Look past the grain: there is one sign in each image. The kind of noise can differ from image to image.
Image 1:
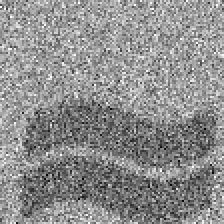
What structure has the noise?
independent entries
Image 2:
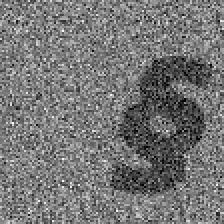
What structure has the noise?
low rank plus noise
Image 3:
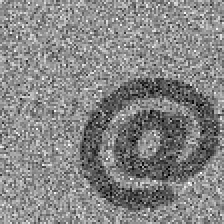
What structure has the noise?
independent entries
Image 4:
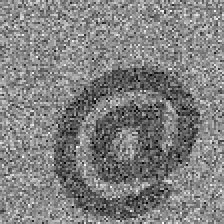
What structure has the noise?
low rank plus noise
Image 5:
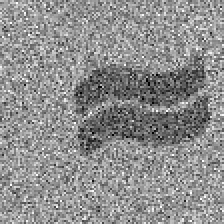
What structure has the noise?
independent entries
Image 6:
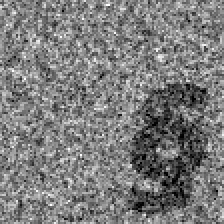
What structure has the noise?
blotchy
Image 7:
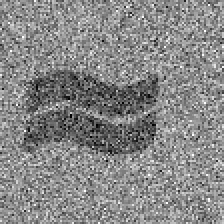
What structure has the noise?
independent entries
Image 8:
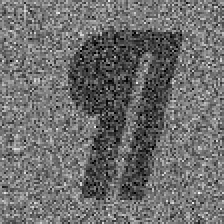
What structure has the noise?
low rank plus noise
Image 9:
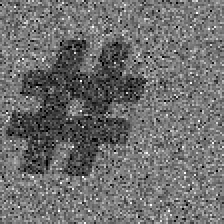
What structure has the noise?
heavy tails
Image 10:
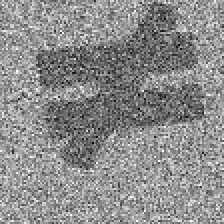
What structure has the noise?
low rank plus noise
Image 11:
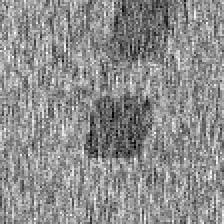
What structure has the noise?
streaked along the columns
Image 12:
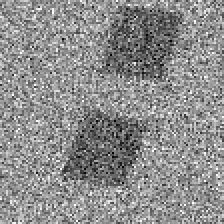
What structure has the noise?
independent entries
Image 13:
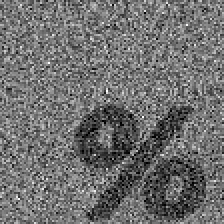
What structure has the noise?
low rank plus noise
